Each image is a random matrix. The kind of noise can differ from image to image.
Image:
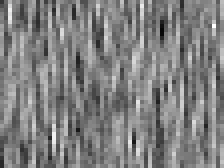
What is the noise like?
streaked along the columns
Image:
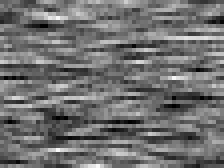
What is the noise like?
streaked along the rows
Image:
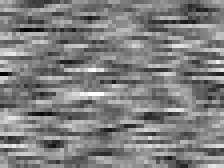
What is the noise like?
streaked along the rows
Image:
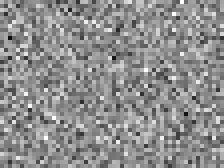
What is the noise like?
independent entries
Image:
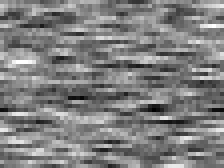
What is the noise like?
streaked along the rows
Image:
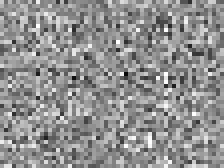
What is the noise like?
low rank plus noise
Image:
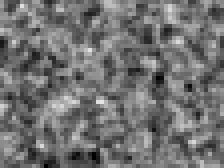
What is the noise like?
blotchy
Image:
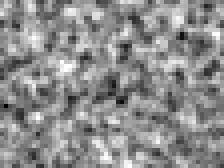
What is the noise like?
blotchy
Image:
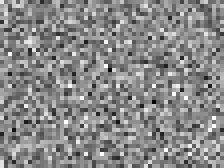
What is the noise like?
independent entries
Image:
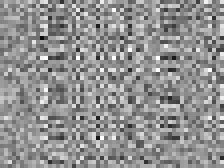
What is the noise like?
low rank plus noise
